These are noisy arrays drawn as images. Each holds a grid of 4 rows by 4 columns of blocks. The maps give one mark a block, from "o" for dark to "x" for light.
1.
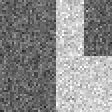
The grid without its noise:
ooxo
ooxo
ooxx
ooxx
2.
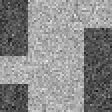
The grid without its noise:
oxxx
oxxo
xxxo
oxxo
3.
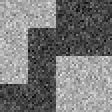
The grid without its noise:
xxoo
xooo
xoxx
ooxx
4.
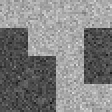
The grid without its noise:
xxxx
oxxo
ooxo
ooxx
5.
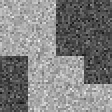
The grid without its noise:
xxoo
xxoo
oxxo
oxxx
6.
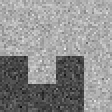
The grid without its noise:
xxxx
xxxx
oxox
ooox
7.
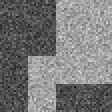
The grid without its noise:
ooxx
ooxx
oxxx
oxoo
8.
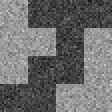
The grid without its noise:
xooo
xxox
xoox
ooxx
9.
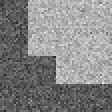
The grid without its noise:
oxxx
oxxx
ooxx
oooo
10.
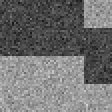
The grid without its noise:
ooox
oooo
xxxo
xxxx
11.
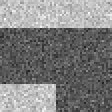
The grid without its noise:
xxxx
oooo
oooo
xxoo
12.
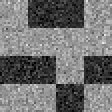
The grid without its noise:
xoox
xxxx
ooxo
xxox
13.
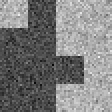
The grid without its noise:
xoxx
ooxx
ooox
ooxx
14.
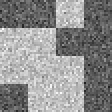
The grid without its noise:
ooxo
xxoo
xxxo
oxxo
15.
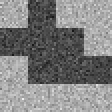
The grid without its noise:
xoxx
ooox
xooo
xxxx
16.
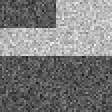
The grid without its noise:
ooxx
xxxx
oooo
oooo
